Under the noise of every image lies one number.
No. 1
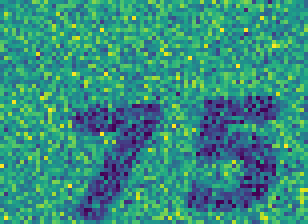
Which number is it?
75
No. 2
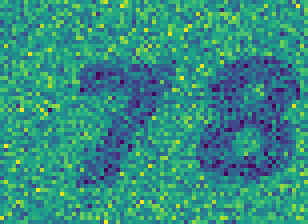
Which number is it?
78
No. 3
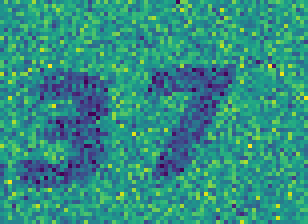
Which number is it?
37
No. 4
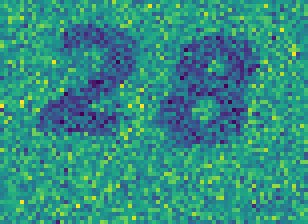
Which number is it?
28
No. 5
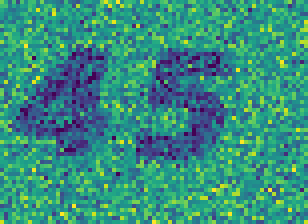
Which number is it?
45
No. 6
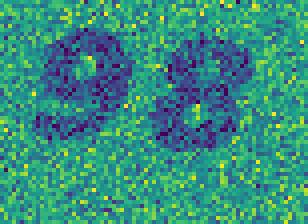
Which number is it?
98
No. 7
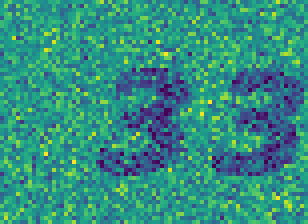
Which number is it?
33
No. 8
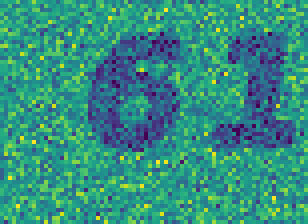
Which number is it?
61
